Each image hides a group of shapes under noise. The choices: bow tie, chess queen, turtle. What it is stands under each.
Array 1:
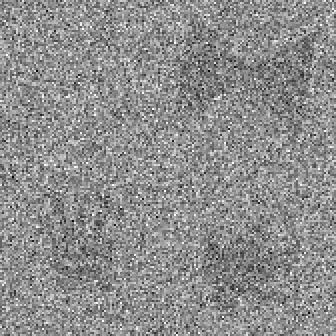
top right: bow tie; bottom left: chess queen; bottom right: turtle
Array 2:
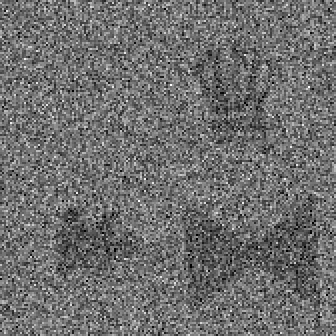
top right: chess queen; bottom left: turtle; bottom right: bow tie
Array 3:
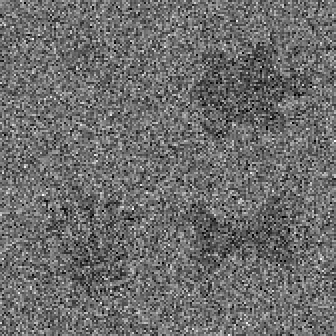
top right: turtle; bottom left: chess queen; bottom right: bow tie
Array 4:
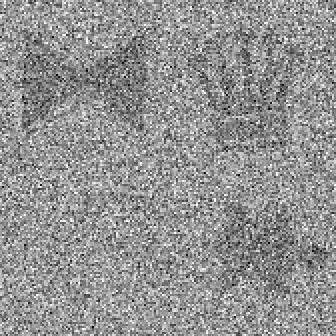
top left: bow tie; top right: chess queen; bottom right: turtle
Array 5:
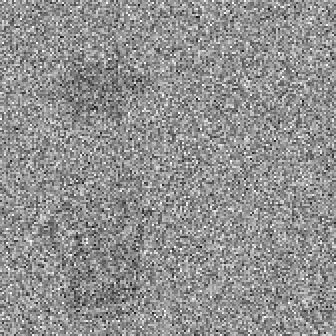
top left: turtle; bottom left: chess queen
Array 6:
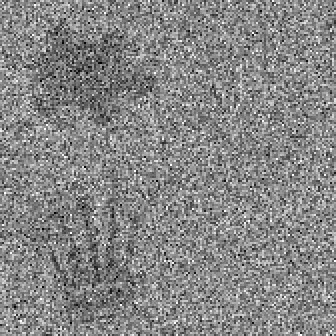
top left: turtle; bottom left: chess queen
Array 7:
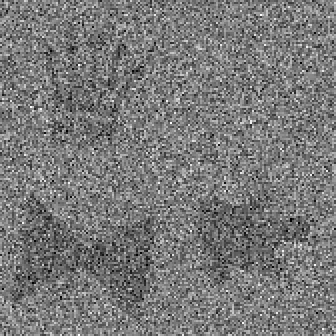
top left: chess queen; bottom left: bow tie; bottom right: turtle
